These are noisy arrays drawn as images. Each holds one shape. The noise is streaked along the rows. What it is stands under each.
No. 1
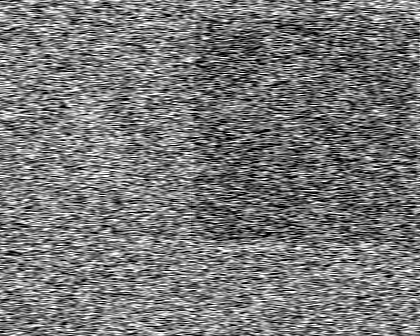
square
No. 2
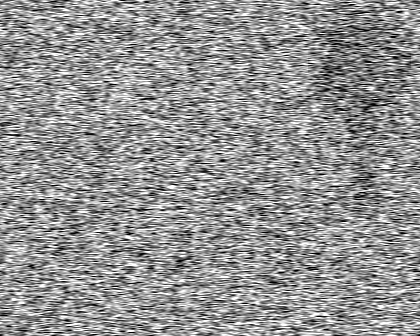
lollipop
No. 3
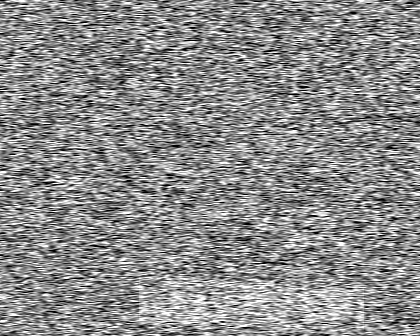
bar
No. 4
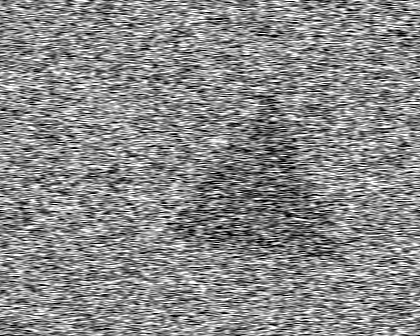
triangle
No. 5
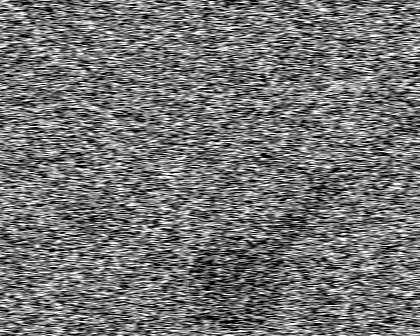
lollipop
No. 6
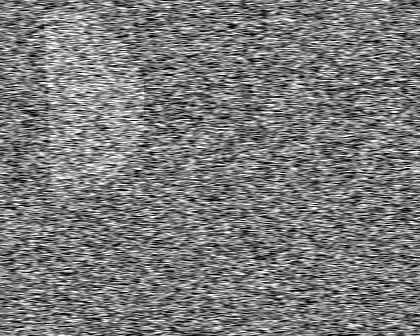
half disc
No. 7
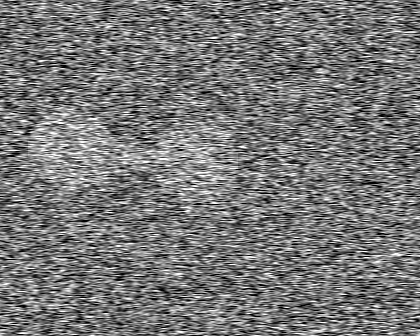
dumbbell
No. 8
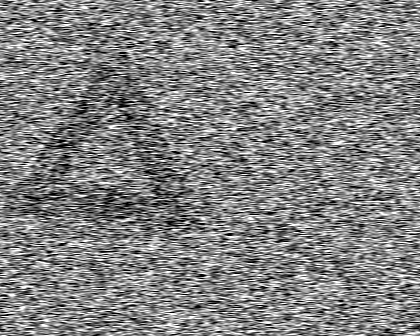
triangle frame
